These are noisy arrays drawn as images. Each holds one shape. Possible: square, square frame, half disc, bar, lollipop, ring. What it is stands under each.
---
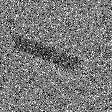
bar
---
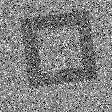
square frame
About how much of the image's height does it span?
two thirds
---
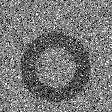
ring
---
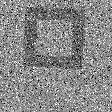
square frame
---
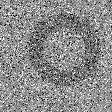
ring
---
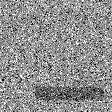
bar
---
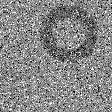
ring
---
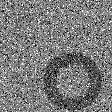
ring
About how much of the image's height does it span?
half
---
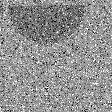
half disc
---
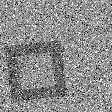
square frame
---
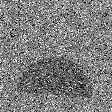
half disc
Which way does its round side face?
up
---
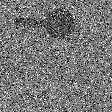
lollipop
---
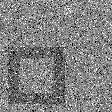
square frame
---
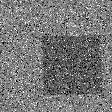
square
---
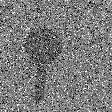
lollipop
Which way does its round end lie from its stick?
up
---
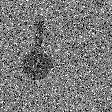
lollipop
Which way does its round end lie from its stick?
down
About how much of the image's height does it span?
half
